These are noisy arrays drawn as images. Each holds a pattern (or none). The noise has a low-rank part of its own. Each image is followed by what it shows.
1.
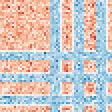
bands of rows crossing bands of columns
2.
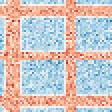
bands of rows crossing bands of columns
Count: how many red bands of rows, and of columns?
3 and 2
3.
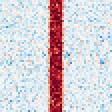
one band of columns
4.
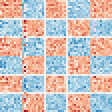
a checkerboard
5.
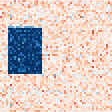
one block
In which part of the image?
middle left
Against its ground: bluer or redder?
bluer
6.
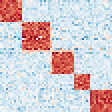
blocks along the diagonal
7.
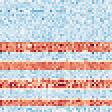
bands of rows
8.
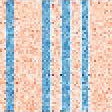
bands of columns
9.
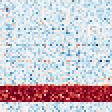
one band of rows
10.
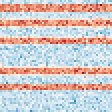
bands of rows
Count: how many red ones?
5
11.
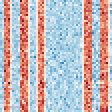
bands of columns
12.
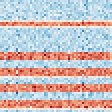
bands of rows
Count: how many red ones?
5
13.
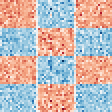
a checkerboard
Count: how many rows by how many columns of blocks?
4 by 3
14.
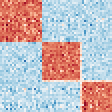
blocks along the diagonal
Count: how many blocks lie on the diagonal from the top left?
3
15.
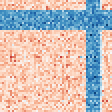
bands of rows crossing bands of columns
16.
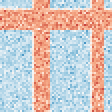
bands of rows crossing bands of columns
